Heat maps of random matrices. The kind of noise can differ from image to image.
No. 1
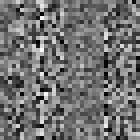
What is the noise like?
columns of uneven size
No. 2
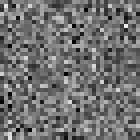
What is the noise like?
low rank plus noise
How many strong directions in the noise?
three or four
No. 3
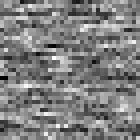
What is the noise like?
streaked along the rows
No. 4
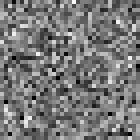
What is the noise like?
independent entries
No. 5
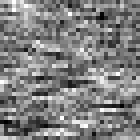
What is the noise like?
streaked along the rows
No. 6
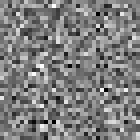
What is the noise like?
low rank plus noise
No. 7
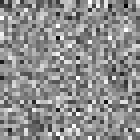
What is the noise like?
low rank plus noise
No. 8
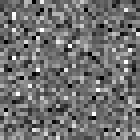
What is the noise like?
heavy tails
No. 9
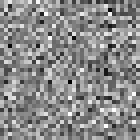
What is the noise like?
low rank plus noise
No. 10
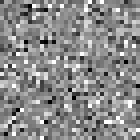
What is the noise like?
heavy tails
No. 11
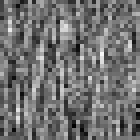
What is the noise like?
streaked along the columns
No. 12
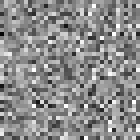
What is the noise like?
low rank plus noise
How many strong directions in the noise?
two
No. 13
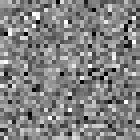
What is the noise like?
heavy tails
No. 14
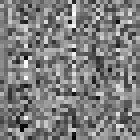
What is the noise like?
columns of uneven size
